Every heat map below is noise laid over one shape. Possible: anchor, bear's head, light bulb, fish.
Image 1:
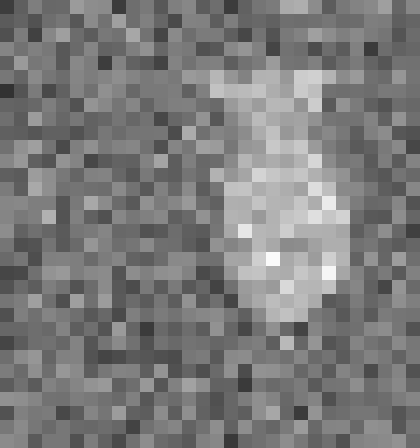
fish
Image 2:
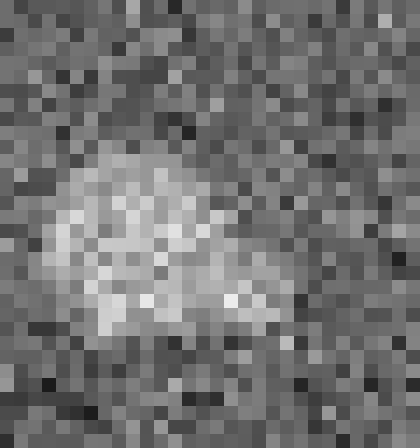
light bulb
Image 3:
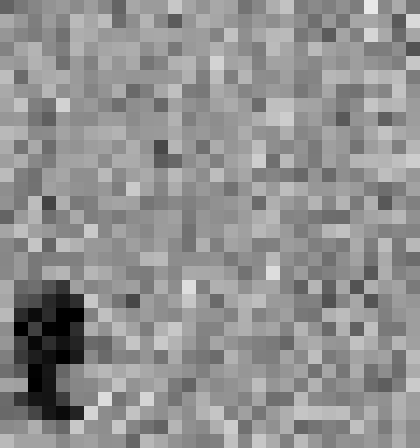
fish
